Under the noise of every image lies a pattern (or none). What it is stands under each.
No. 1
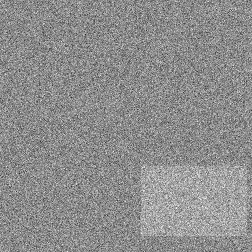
one block
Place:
bottom right
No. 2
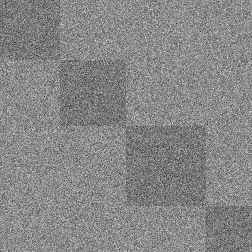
blocks along the diagonal
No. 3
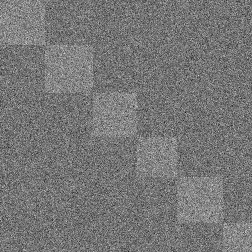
blocks along the diagonal
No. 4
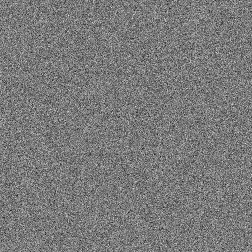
only noise
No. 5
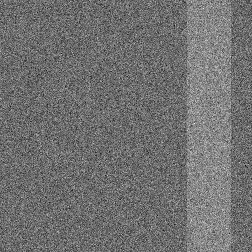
one band of columns
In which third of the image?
right
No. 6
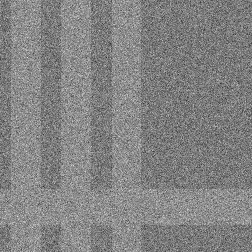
bands of rows crossing bands of columns
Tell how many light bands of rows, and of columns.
1 and 3
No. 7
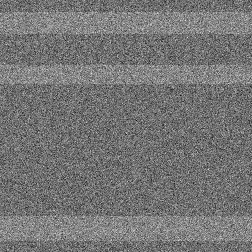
bands of rows
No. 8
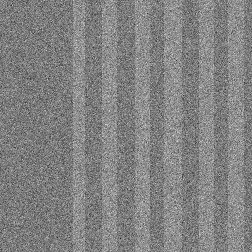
bands of columns
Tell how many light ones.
6
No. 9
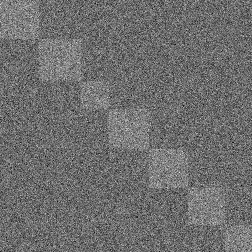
blocks along the diagonal
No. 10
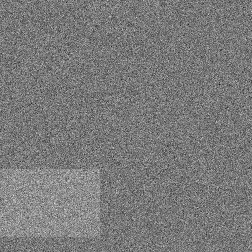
one block
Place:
bottom left
